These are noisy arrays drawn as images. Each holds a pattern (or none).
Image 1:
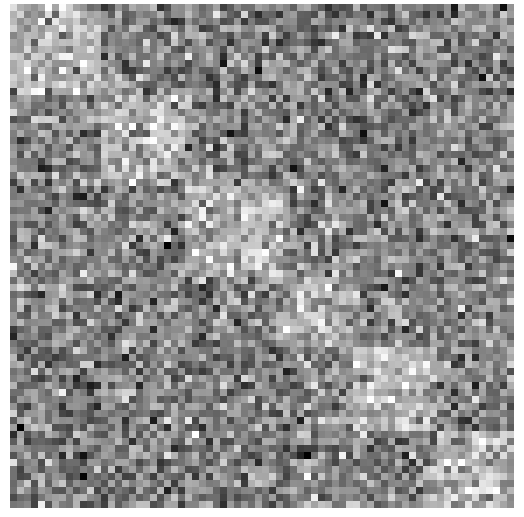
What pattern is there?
blocks along the diagonal
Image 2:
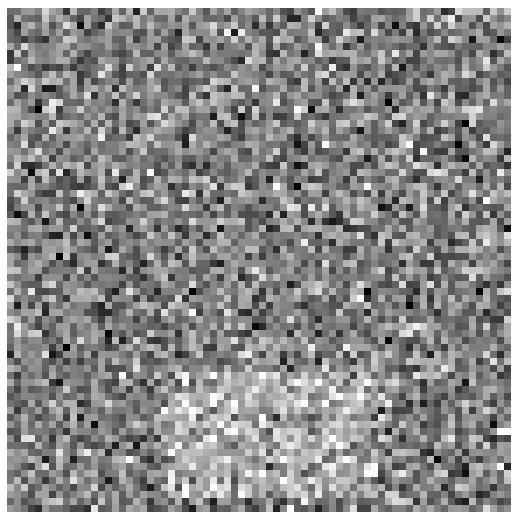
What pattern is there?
one block
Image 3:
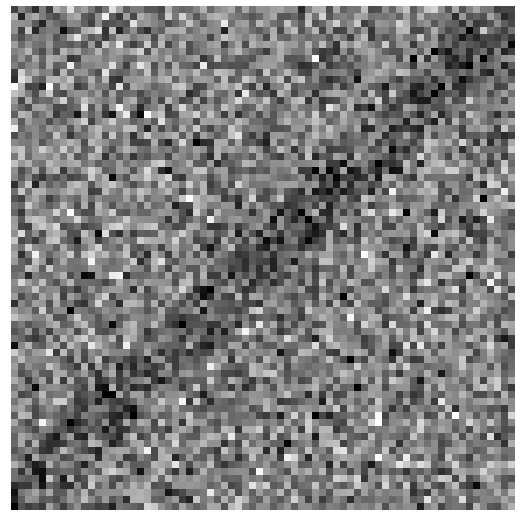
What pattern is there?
a diagonal band
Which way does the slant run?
bottom left to top right
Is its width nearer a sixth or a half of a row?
a sixth
